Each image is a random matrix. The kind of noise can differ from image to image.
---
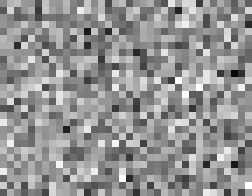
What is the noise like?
independent entries
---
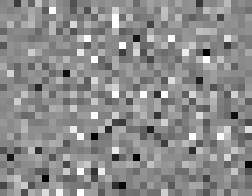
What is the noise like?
heavy tails
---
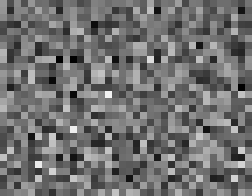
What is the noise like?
low rank plus noise
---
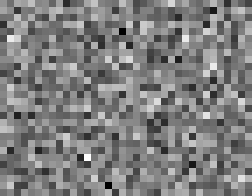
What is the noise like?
independent entries
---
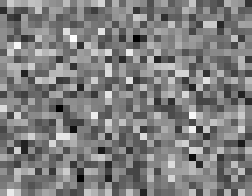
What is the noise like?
low rank plus noise
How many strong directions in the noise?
five to eight
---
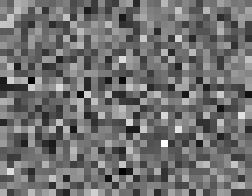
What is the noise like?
low rank plus noise
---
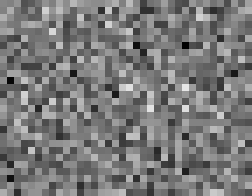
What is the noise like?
independent entries
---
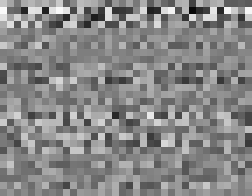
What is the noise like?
rows of uneven size
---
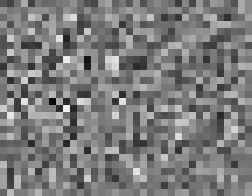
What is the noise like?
low rank plus noise
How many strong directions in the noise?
five to eight
